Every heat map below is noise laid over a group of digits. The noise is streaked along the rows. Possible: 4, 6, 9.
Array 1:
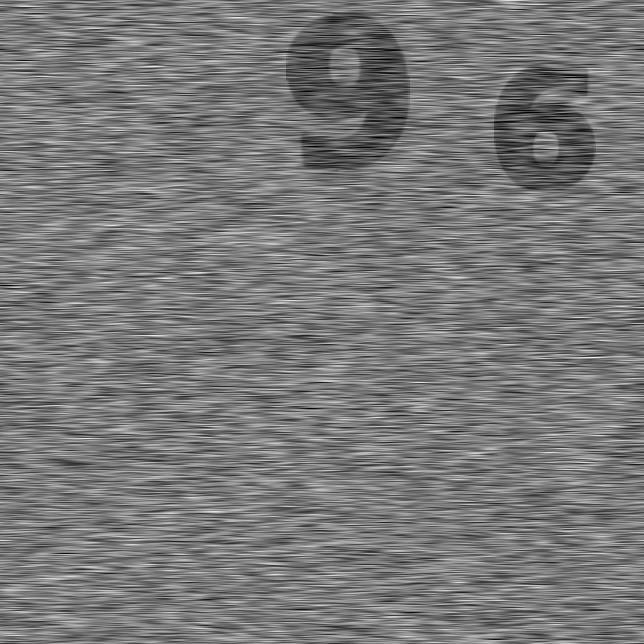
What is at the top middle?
9
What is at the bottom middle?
nothing
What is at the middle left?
nothing
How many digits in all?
2
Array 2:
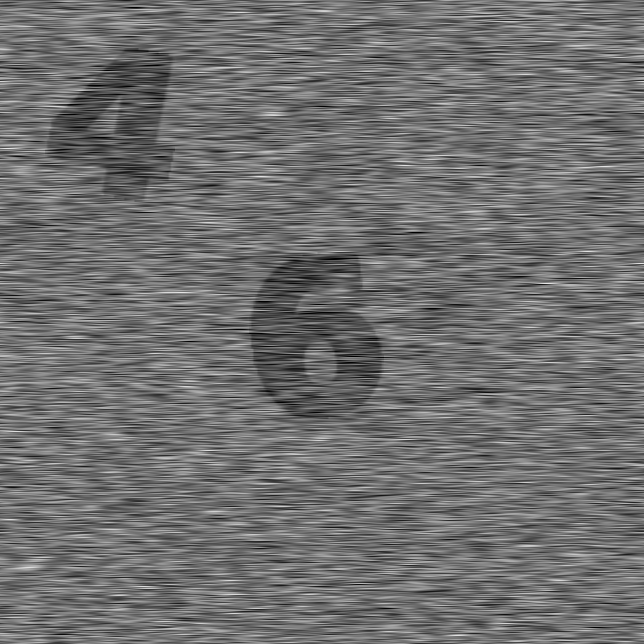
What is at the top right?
nothing
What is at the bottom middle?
nothing
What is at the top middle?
nothing
